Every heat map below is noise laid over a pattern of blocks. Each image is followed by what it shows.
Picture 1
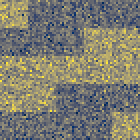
the same after a half turn
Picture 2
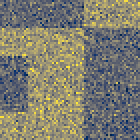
no symmetry
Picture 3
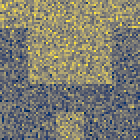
left and right mirror each other
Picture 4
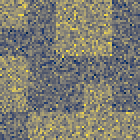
no symmetry
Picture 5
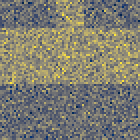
left and right mirror each other
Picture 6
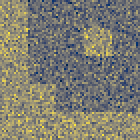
mirrored about the diagonal from the bottom left
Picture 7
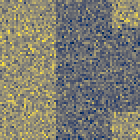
top and bottom mirror each other
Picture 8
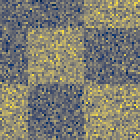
mirrored about the diagonal from the top left
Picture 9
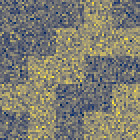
mirrored about the diagonal from the top left
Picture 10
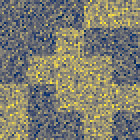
mirrored about the diagonal from the top left
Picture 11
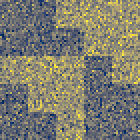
mirrored about the diagonal from the bottom left
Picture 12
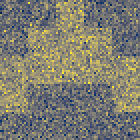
left and right mirror each other
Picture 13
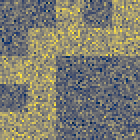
mirrored about the diagonal from the top left
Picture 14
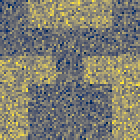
left and right mirror each other
